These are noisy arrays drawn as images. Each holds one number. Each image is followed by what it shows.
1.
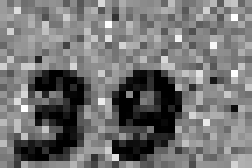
39
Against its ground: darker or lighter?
darker
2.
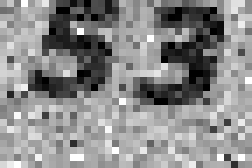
53
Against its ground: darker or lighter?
darker
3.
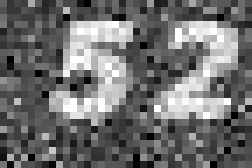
52
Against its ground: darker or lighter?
lighter
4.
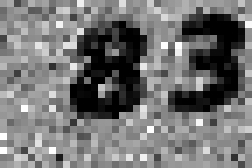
83
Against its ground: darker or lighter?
darker
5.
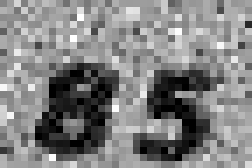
85
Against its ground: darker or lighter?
darker
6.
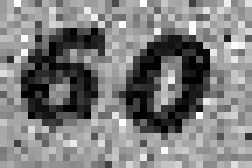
60
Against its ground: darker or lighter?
darker
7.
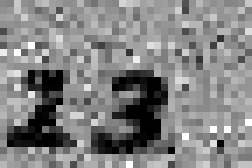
13
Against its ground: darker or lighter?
darker
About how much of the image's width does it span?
two thirds
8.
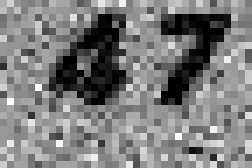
47
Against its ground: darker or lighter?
darker
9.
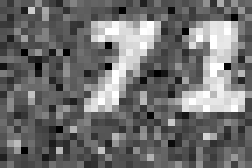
71
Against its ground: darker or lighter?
lighter
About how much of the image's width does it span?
two thirds
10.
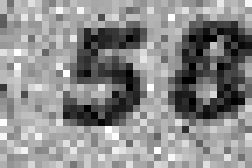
58
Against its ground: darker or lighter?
darker
